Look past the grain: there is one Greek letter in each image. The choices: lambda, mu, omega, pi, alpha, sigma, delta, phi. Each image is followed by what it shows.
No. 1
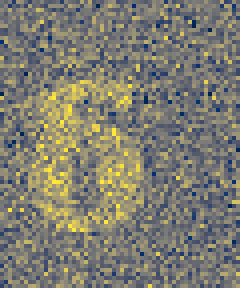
delta
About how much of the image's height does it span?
half
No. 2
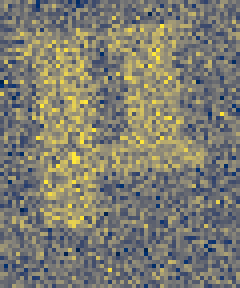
mu
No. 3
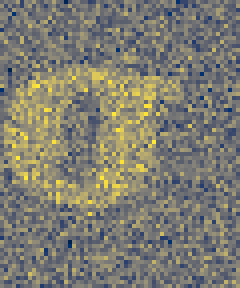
sigma
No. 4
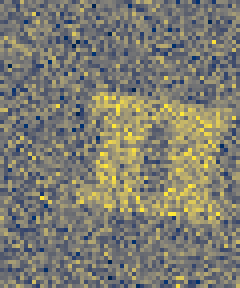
pi
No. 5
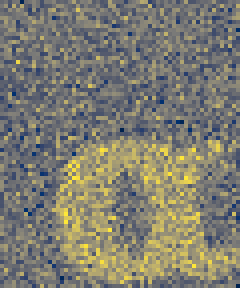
alpha
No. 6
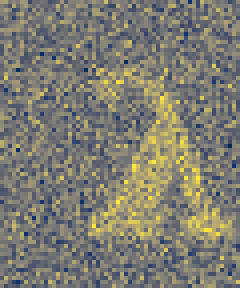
lambda
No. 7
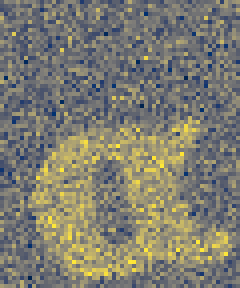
alpha
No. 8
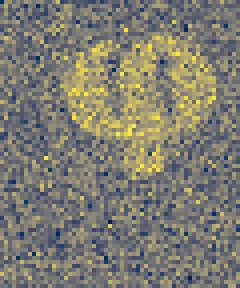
phi
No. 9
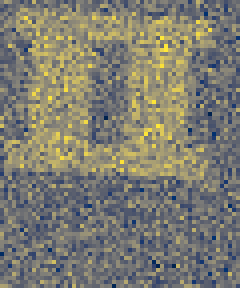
pi
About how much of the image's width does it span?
nearly all
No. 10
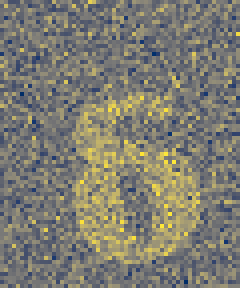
delta
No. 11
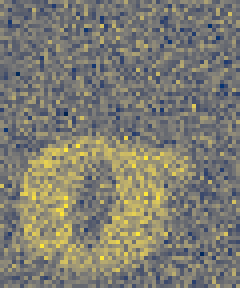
sigma
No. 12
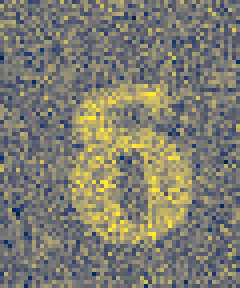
delta
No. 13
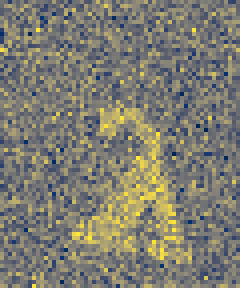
lambda
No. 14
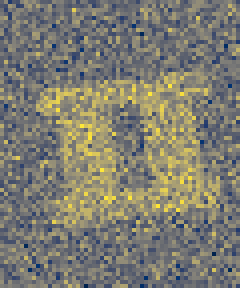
pi
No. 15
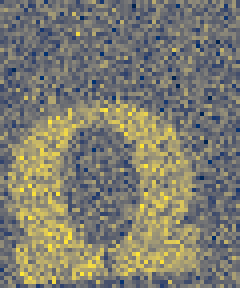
omega
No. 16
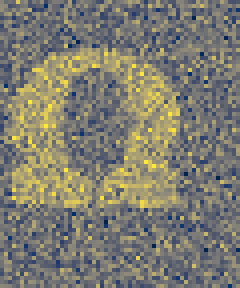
omega
